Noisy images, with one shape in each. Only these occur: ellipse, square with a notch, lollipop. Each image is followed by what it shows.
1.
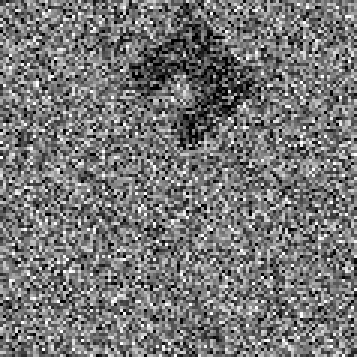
square with a notch
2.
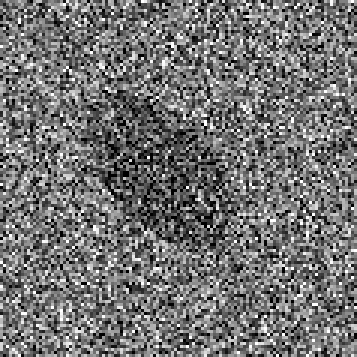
ellipse
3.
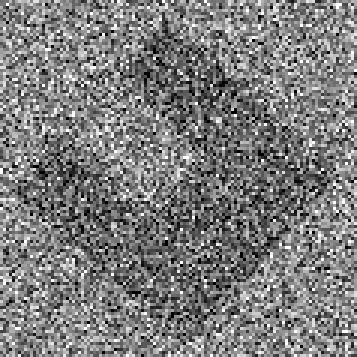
square with a notch
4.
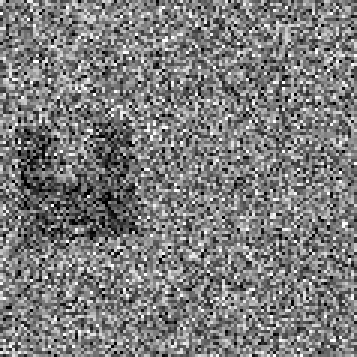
square with a notch
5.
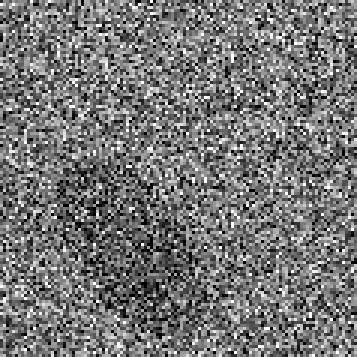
ellipse
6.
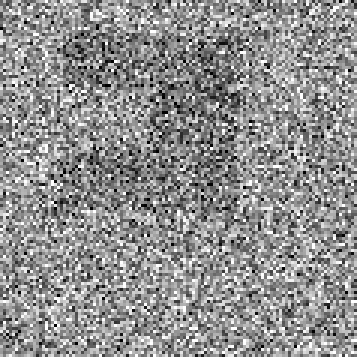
square with a notch
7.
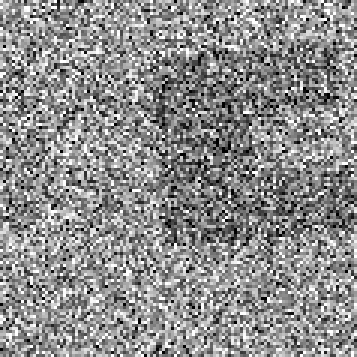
square with a notch
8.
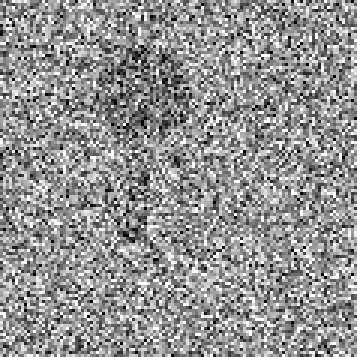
lollipop
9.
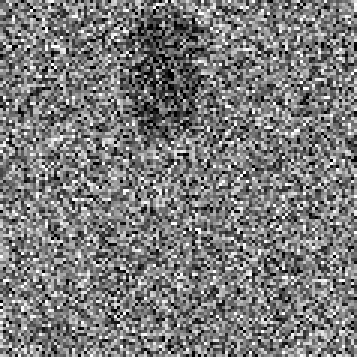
ellipse
